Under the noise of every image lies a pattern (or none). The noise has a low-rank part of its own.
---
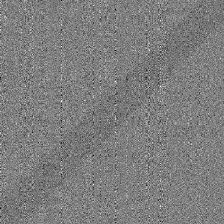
a diagonal band
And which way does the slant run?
bottom left to top right
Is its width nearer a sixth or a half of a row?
a sixth
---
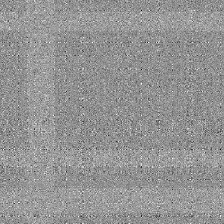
bands of rows crossing bands of columns
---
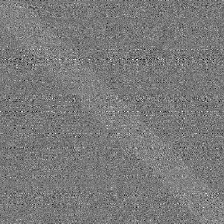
a diagonal band
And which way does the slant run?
top left to bottom right
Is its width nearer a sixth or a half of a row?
a sixth
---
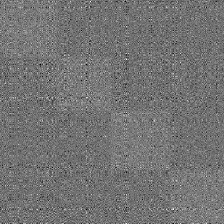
blocks along the diagonal
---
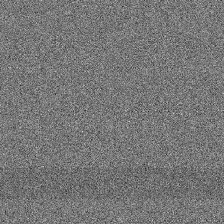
one band of rows
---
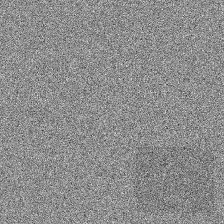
one block
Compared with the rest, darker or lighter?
darker
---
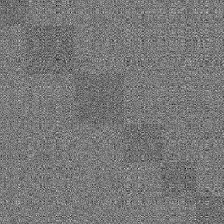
blocks along the diagonal
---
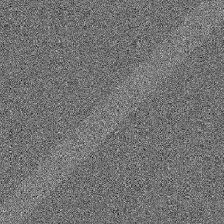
a diagonal band
